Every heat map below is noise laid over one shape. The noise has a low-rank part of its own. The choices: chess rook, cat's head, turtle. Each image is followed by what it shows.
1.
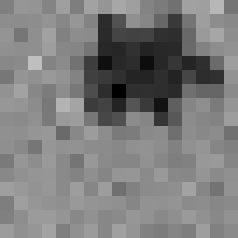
dark turtle
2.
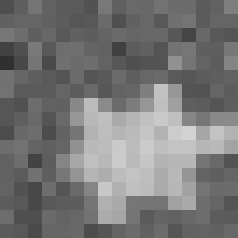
light turtle
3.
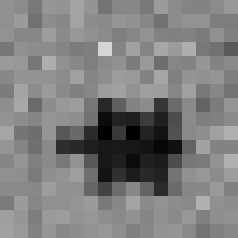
dark turtle
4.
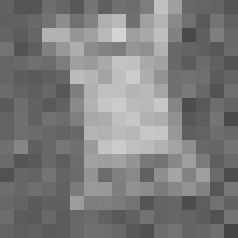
light chess rook
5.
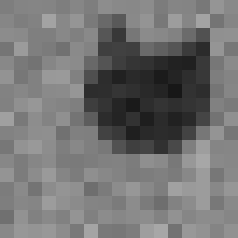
dark cat's head
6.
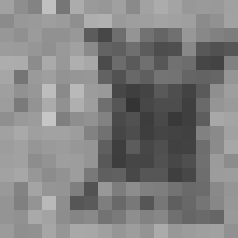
dark chess rook
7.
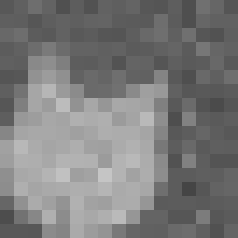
light cat's head
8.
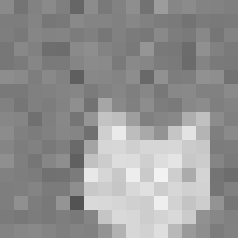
light cat's head
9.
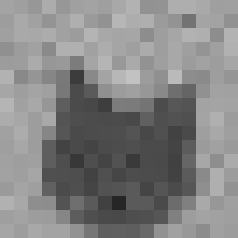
dark cat's head
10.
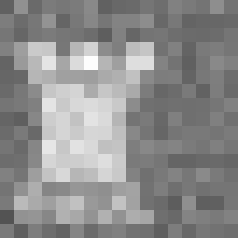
light chess rook
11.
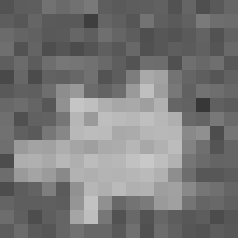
light turtle
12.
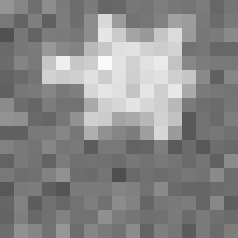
light turtle
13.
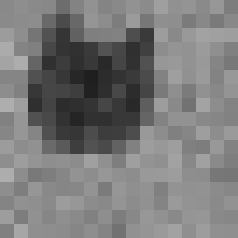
dark cat's head
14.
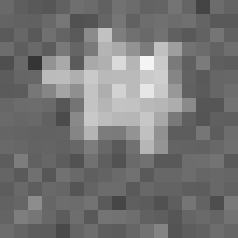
light turtle
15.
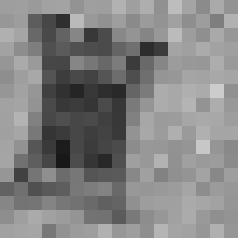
dark chess rook
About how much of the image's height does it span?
nearly all
